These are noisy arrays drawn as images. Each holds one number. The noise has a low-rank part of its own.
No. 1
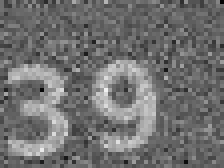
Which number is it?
39
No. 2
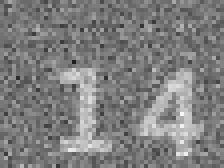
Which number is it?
14
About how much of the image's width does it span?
two thirds
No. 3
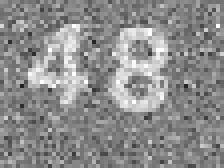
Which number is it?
48
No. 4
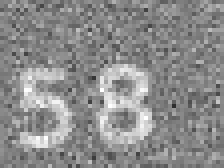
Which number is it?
58
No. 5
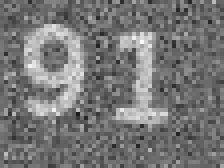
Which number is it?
91
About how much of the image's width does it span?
two thirds
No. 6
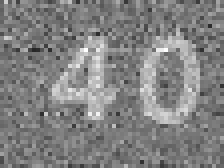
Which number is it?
40
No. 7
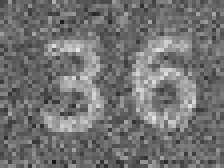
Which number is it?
36
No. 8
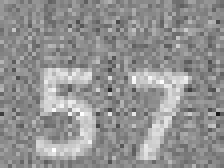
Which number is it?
57
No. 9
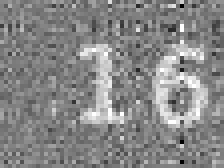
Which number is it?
16
